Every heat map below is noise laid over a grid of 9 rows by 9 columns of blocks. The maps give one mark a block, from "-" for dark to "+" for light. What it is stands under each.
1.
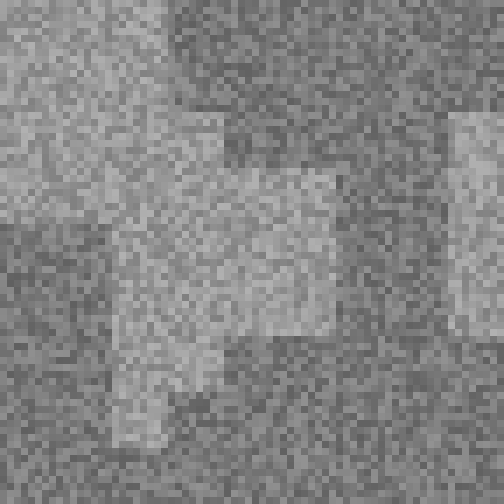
+ + + - - - - - -
+ + + - - - - - -
+ + + + - - - - +
+ + + + + + - - +
- - + + + + - - +
- - + + + + - - +
- - + + - - - - -
- - + - - - - - -
- - - - - - - - -
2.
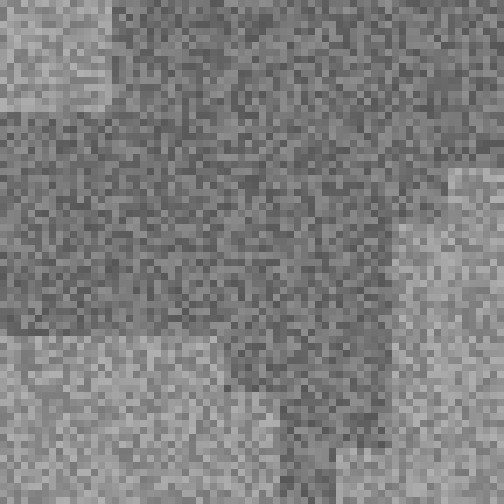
+ + - - - - - - -
+ + - - - - - - -
- - - - - - - - -
- - - - - - - - +
- - - - - - - + +
- - - - - - - + +
+ + + + - - - + +
+ + + + + - - + +
+ + + + + - + + +
